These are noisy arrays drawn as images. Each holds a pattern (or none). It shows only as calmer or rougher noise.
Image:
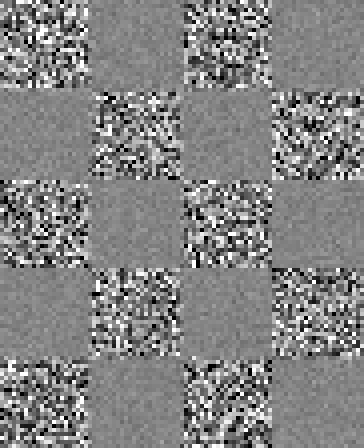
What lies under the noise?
a checkerboard
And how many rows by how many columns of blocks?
5 by 4
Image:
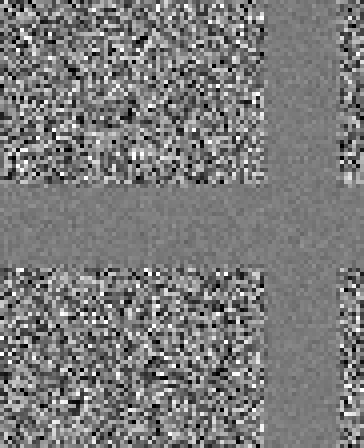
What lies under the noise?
bands of rows crossing bands of columns
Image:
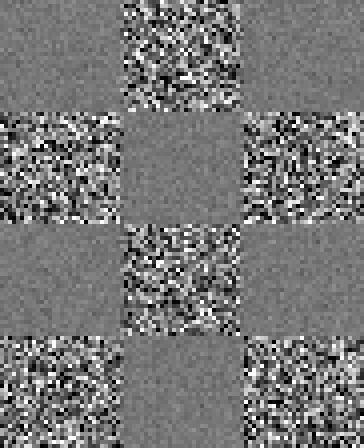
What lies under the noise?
a checkerboard
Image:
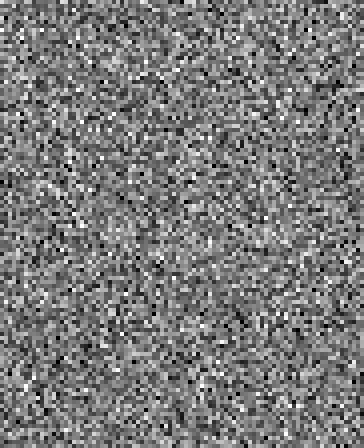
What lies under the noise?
only noise
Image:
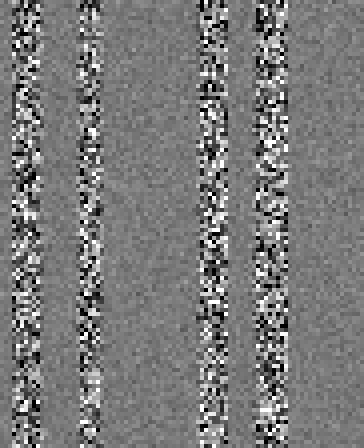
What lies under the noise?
bands of columns
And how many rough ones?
4
